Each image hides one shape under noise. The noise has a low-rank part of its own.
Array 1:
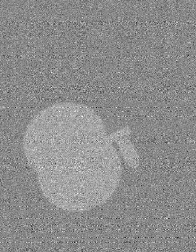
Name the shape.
apple
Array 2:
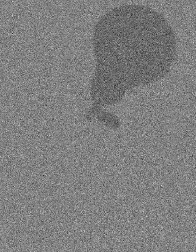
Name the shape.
pear
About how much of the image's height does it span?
half
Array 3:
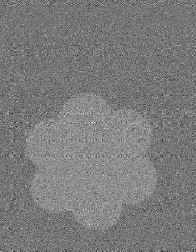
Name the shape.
flower
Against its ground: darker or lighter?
lighter
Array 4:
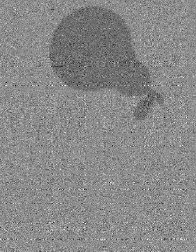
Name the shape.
pear
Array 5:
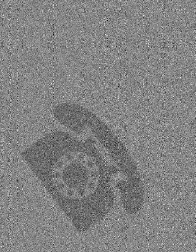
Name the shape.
telephone
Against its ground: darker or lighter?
darker
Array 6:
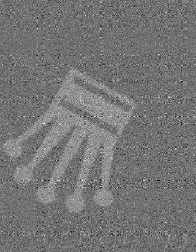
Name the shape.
chess queen
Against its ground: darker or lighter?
lighter
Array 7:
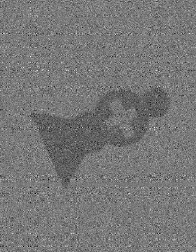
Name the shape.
chess bishop
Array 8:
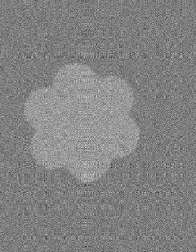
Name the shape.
flower
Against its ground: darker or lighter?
lighter
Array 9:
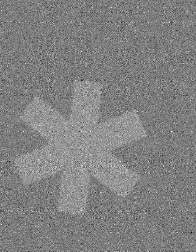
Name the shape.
asterisk
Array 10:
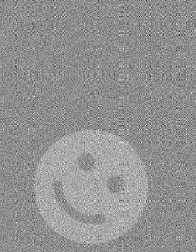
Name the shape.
smiling face
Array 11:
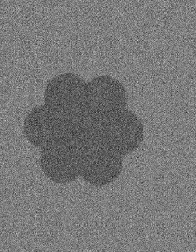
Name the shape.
flower
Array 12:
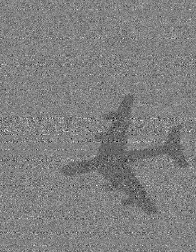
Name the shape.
airplane
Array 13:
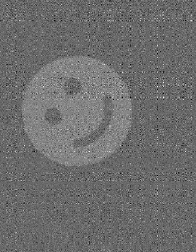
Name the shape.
smiling face
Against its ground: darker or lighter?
lighter
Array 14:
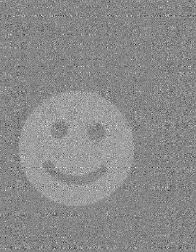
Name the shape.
smiling face
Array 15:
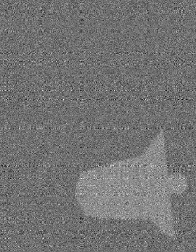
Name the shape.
bell
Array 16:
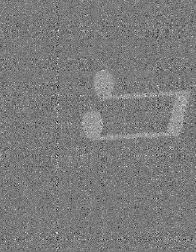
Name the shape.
pair of musical notes
